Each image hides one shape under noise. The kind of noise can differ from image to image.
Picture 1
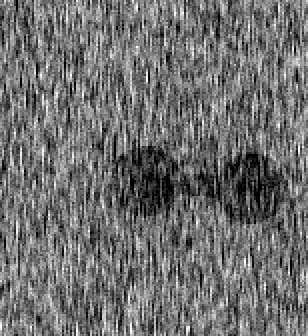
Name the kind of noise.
streaked along the columns
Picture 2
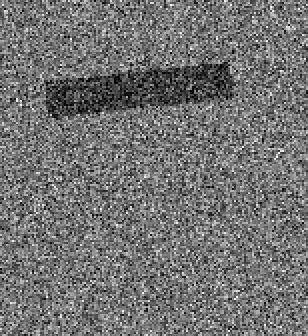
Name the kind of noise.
independent entries
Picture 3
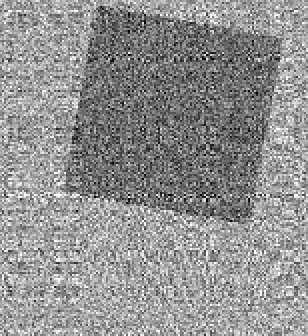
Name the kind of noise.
low rank plus noise
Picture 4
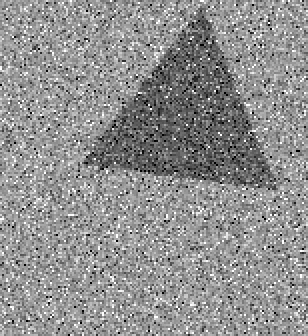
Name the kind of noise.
heavy tails
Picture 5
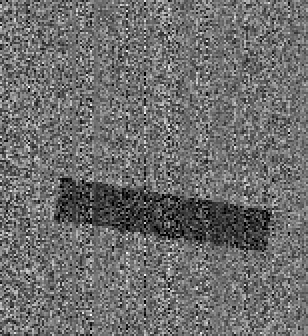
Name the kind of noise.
columns of uneven size
